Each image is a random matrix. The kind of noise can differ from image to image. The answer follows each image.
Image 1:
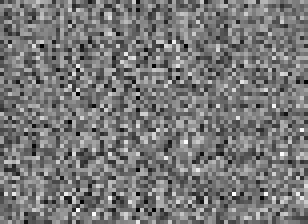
low rank plus noise
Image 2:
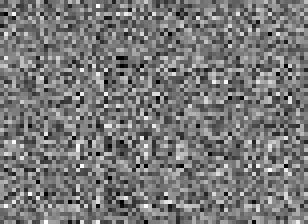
low rank plus noise
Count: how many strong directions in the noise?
five to eight
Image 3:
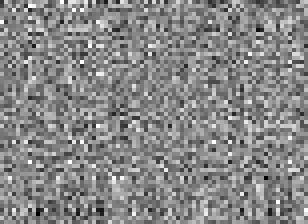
low rank plus noise
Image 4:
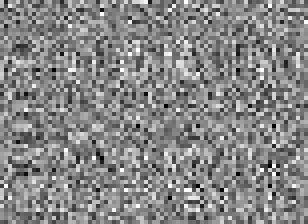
low rank plus noise
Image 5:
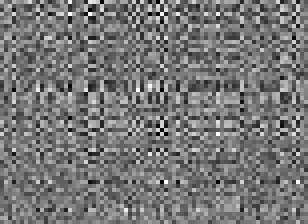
low rank plus noise
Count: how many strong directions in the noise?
one
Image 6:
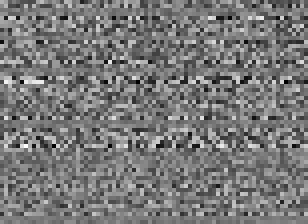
rows of uneven size
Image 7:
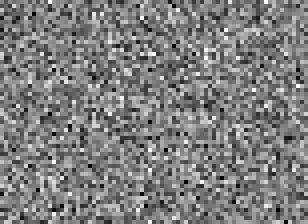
independent entries
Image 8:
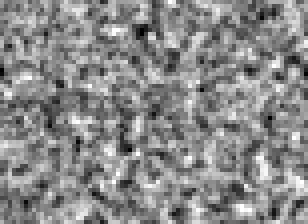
blotchy
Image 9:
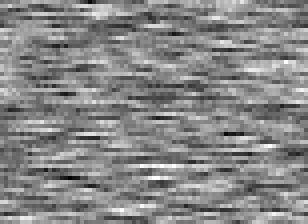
streaked along the rows
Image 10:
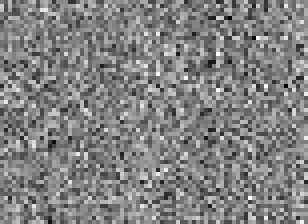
low rank plus noise
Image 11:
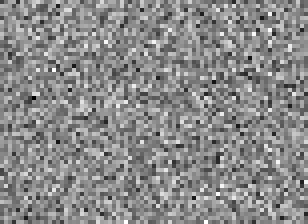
independent entries
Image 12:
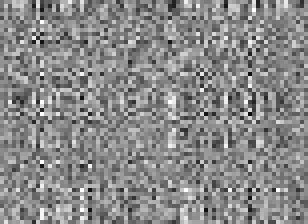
low rank plus noise
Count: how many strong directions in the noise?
two
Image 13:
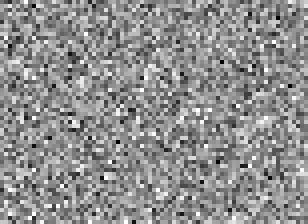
independent entries
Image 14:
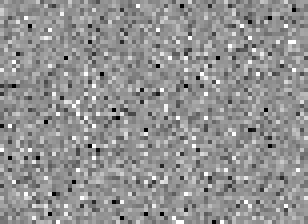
heavy tails
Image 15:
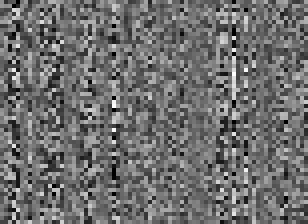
columns of uneven size
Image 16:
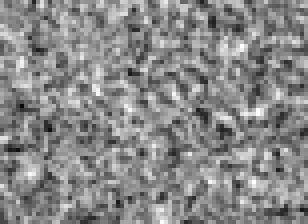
blotchy
